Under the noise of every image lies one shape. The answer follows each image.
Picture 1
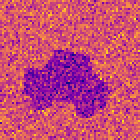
dark car
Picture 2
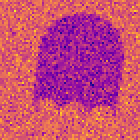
dark ghost
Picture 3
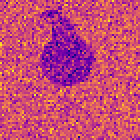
dark pear
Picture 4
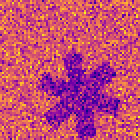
dark asterisk
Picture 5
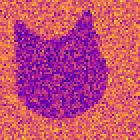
dark cat's head
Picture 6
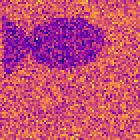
dark fish
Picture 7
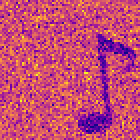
dark musical note
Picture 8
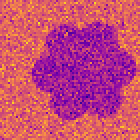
dark flower
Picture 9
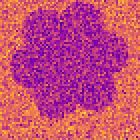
dark flower
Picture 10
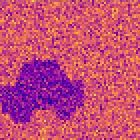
dark car
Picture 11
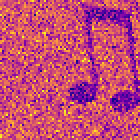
dark pair of musical notes
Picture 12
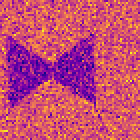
dark bow tie
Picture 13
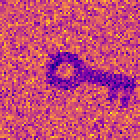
dark key
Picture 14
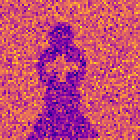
dark chess bishop
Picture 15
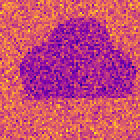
dark cloud
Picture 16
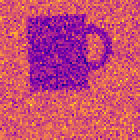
dark cup
